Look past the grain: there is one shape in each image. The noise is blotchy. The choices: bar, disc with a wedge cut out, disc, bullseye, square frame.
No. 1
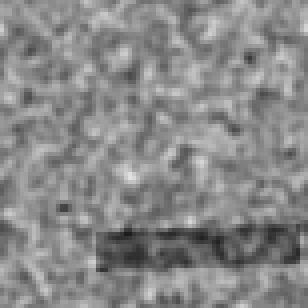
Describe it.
dark bar
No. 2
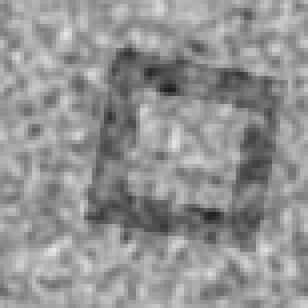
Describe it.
dark square frame
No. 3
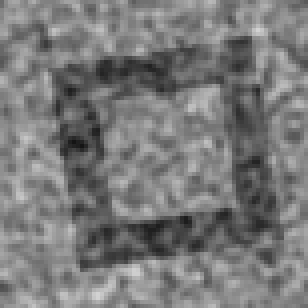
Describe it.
dark square frame
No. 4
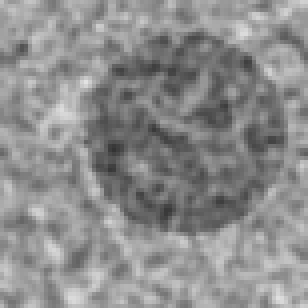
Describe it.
dark disc
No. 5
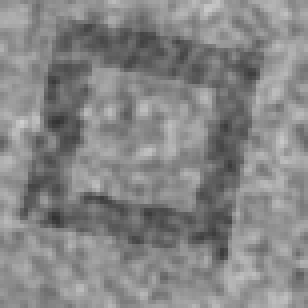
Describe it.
dark square frame
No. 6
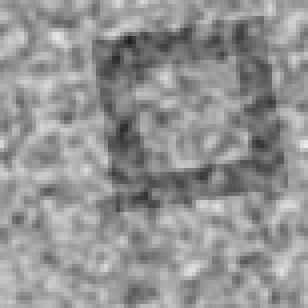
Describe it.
dark square frame
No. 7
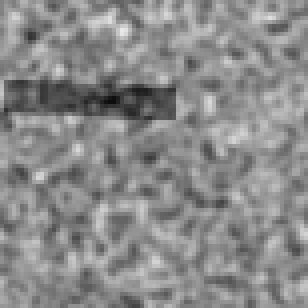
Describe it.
dark bar
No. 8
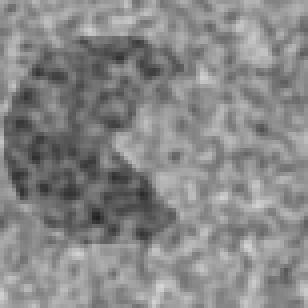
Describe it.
dark disc with a wedge cut out
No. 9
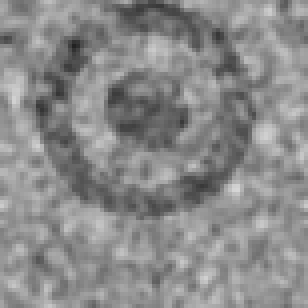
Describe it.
dark bullseye
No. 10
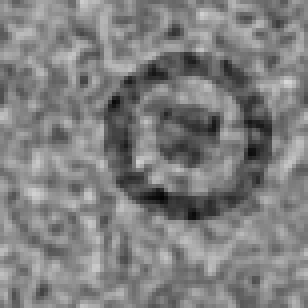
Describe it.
dark bullseye
